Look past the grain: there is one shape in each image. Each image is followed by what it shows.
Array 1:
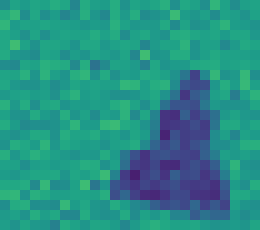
dark chess pawn
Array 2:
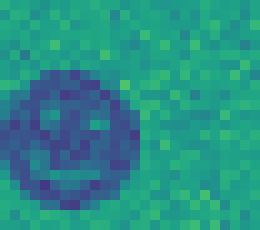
dark smiling face
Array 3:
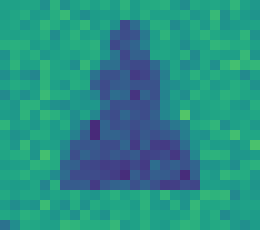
dark chess pawn
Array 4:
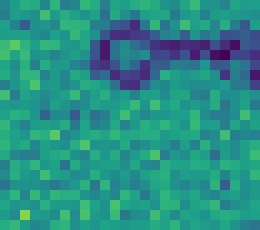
dark key
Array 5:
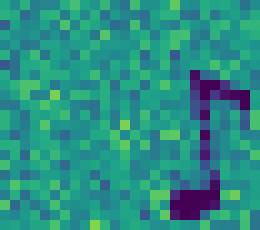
dark musical note
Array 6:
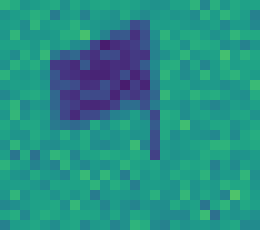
dark flag
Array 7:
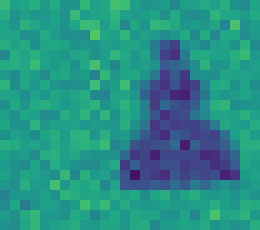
dark chess pawn
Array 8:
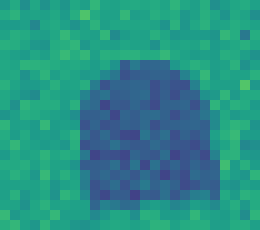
dark ghost
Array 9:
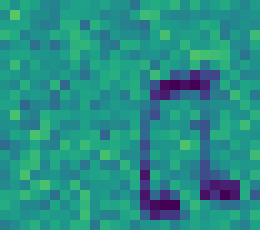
dark pair of musical notes
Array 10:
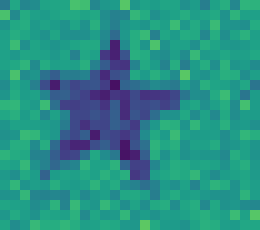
dark star
